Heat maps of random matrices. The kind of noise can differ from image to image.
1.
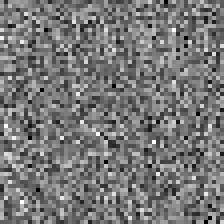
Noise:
low rank plus noise
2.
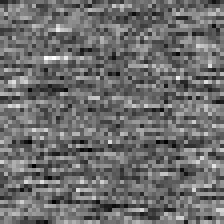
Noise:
streaked along the rows
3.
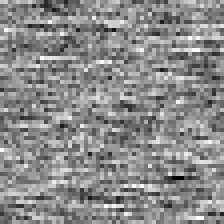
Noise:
streaked along the rows
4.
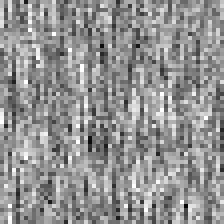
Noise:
streaked along the columns
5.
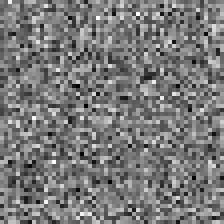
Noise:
low rank plus noise
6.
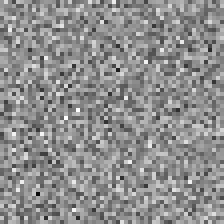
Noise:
independent entries
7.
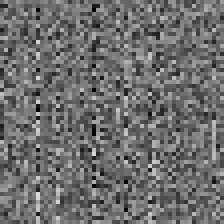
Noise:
columns of uneven size
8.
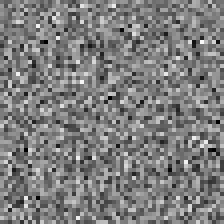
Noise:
low rank plus noise
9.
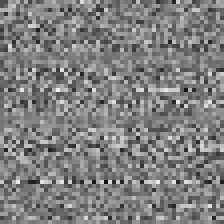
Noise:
rows of uneven size
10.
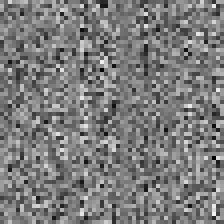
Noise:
columns of uneven size
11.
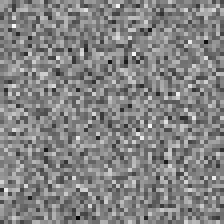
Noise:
independent entries
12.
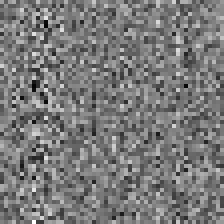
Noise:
columns of uneven size
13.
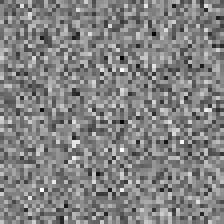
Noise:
low rank plus noise
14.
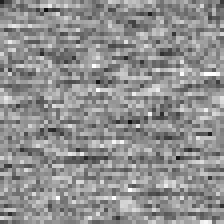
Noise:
streaked along the rows
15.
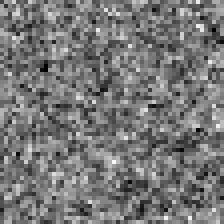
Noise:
blotchy
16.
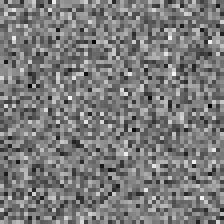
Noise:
independent entries
